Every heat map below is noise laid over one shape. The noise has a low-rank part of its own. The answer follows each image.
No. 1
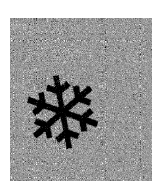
snowflake
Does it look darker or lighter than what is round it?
darker
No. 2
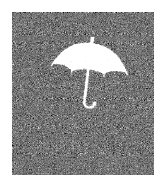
umbrella
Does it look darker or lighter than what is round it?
lighter
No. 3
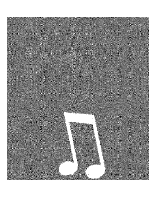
pair of musical notes
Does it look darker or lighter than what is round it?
lighter
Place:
bottom middle
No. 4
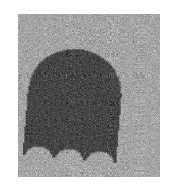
ghost
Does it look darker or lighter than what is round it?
darker
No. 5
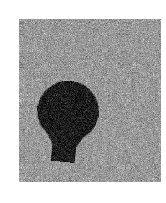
light bulb
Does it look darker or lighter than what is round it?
darker
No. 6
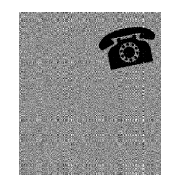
telephone
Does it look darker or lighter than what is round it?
darker
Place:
top right
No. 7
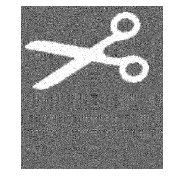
pair of scissors
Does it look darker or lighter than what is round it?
lighter
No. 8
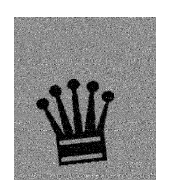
chess queen
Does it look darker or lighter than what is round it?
darker
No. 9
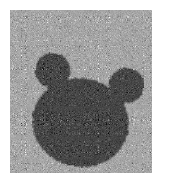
bear's head
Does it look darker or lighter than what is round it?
darker
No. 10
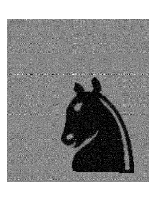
chess knight
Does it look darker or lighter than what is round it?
darker
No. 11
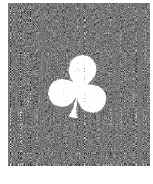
club
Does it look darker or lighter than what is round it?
lighter
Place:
centre
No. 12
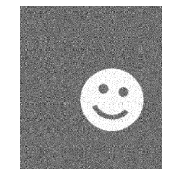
smiling face
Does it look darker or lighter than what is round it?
lighter
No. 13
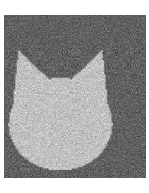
cat's head
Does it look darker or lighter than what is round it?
lighter
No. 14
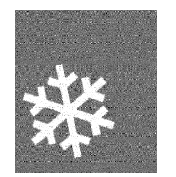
snowflake
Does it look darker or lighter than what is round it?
lighter
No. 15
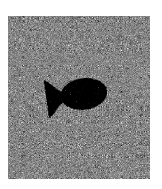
fish
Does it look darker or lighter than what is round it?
darker
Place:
centre
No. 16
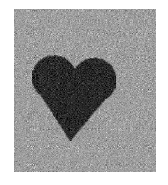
heart
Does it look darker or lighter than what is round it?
darker
